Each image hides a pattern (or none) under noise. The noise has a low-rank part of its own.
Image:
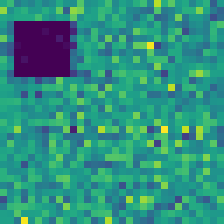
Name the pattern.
one block
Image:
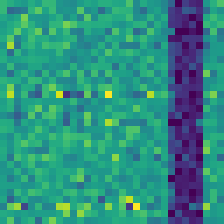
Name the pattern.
one band of columns
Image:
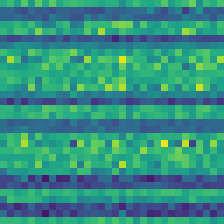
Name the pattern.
bands of rows
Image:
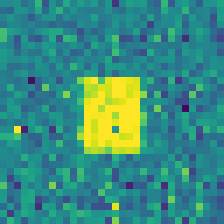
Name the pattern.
one block
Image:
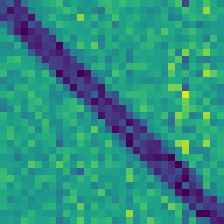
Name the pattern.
a diagonal band
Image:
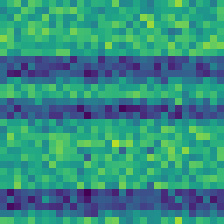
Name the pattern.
bands of rows
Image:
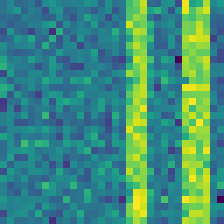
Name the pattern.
bands of columns
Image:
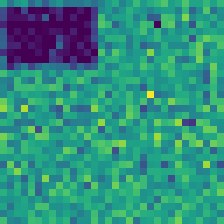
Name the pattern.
one block
